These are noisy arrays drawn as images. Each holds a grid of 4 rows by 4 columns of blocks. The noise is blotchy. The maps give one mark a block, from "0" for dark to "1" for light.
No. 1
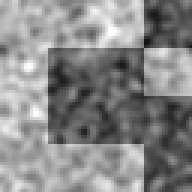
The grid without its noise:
1110
1001
1000
1110
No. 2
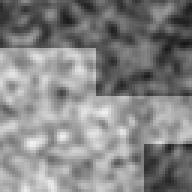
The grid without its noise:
0000
1100
1111
1110
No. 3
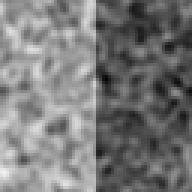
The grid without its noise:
1100
1100
1100
1100
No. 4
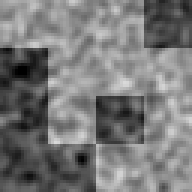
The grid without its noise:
1110
0111
0101
0011
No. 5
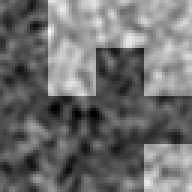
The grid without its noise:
0111
0101
0000
0001
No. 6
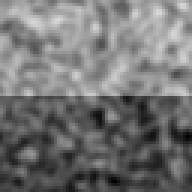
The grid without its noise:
1111
1111
0000
0000
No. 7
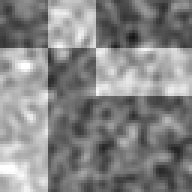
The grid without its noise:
0100
1011
1000
1000
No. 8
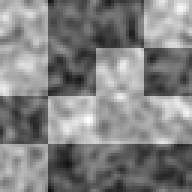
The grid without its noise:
1001
1010
0111
1000
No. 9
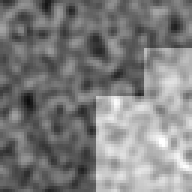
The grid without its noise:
0000
0001
0011
0011
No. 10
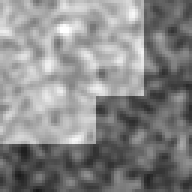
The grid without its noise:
1110
1110
1100
0000
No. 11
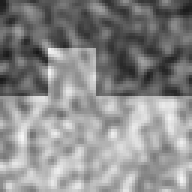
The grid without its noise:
0000
0100
1111
1111
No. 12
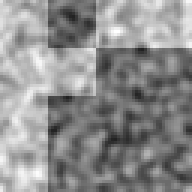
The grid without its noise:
1011
1100
1000
1000
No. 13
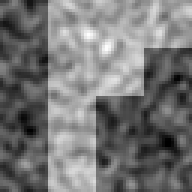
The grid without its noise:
0111
0110
0100
0100
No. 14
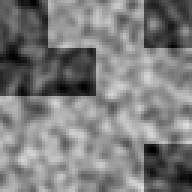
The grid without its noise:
0110
0011
1111
1110
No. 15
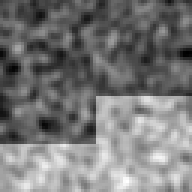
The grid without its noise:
0000
0000
0011
1111
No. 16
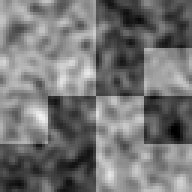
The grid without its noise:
1100
1101
1010
0011
